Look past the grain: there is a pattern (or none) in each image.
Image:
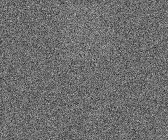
one block
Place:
top middle
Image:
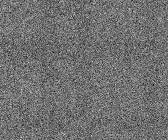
bands of rows crossing bands of columns
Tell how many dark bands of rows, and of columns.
2 and 3
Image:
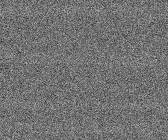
bands of rows
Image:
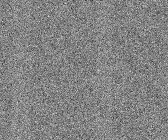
bands of columns
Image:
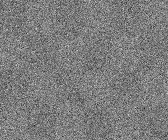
a checkerboard
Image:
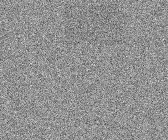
one block
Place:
top middle
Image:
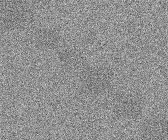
blocks along the diagonal
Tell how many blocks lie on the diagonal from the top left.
6
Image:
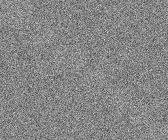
blocks along the diagonal
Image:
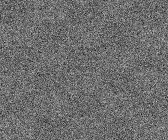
a checkerboard
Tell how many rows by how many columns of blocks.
6 by 5
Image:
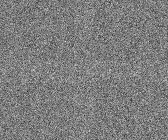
bands of rows crossing bands of columns
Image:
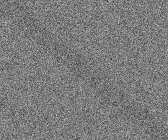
a diagonal band
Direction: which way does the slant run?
top left to bottom right
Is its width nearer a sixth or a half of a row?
a sixth
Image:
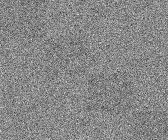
blocks along the diagonal
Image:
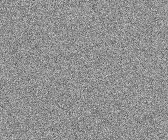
only noise
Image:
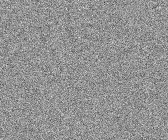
only noise
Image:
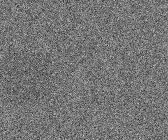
one block
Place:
middle left
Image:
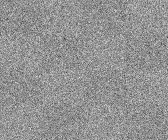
a checkerboard
